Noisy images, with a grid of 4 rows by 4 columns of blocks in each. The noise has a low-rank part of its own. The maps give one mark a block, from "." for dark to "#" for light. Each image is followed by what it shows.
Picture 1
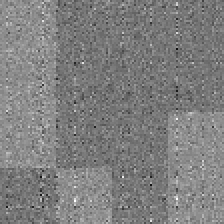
#...
#...
#..#
.#.#
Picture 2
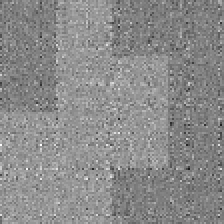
.#..
.##.
###.
##..
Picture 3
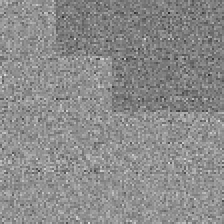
#...
##..
####
####
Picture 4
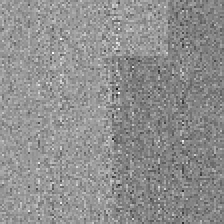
###.
##..
##..
##..
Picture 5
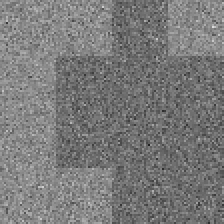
##.#
#...
#...
##..
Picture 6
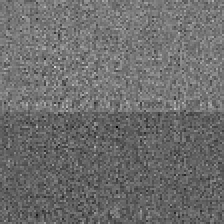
####
####
....
....
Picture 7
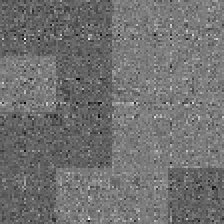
..##
#.##
..##
.##.
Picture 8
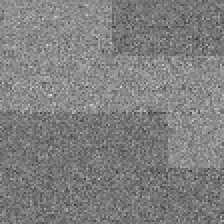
##..
####
...#
....
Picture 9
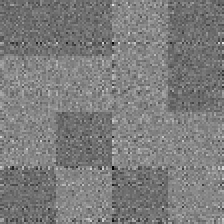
..#.
###.
#.##
.#.#
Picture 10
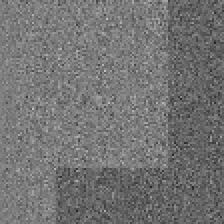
###.
###.
###.
#...
